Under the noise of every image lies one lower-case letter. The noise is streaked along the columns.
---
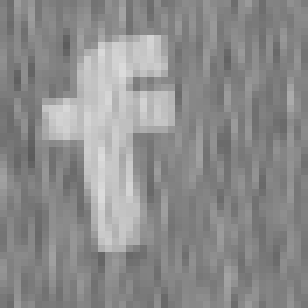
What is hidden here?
light f
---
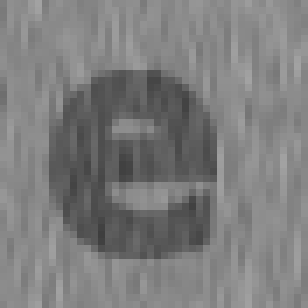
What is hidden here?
dark e
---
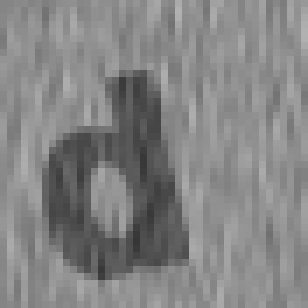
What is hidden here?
dark d
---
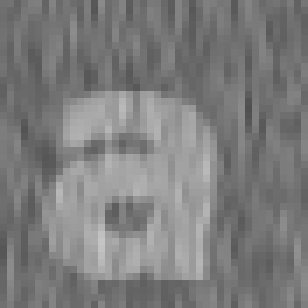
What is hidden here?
light a
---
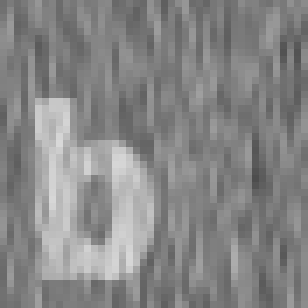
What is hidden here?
light b
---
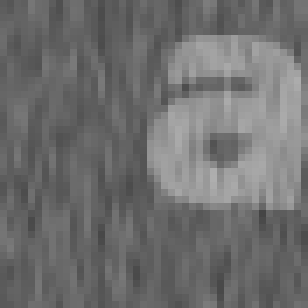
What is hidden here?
light a
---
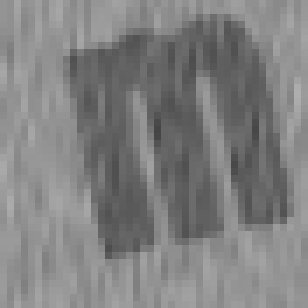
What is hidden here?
dark m
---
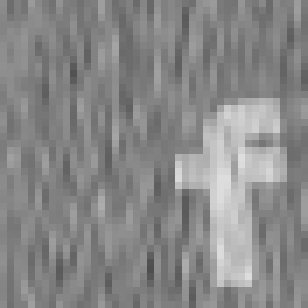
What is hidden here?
light f
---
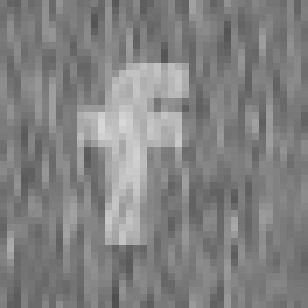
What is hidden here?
light f
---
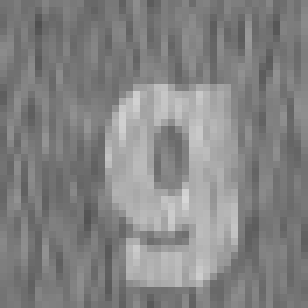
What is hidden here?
light g
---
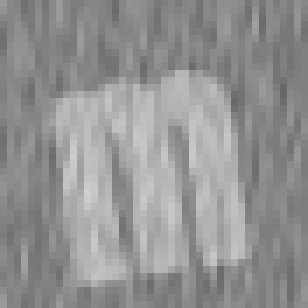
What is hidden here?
light m
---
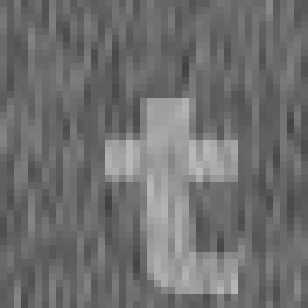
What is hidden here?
light t
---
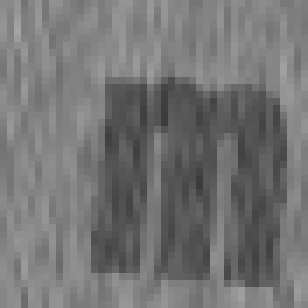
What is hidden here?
dark m
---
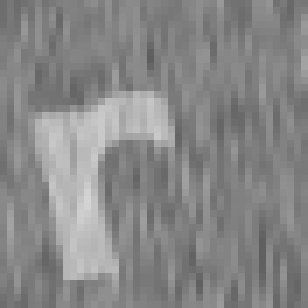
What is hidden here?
light r
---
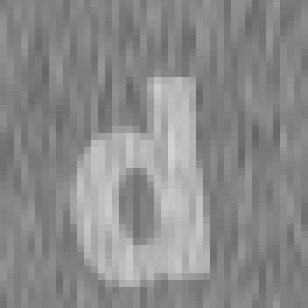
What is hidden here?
light d
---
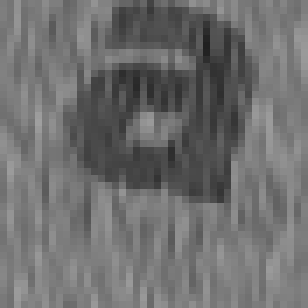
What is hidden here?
dark a
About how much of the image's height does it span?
two thirds
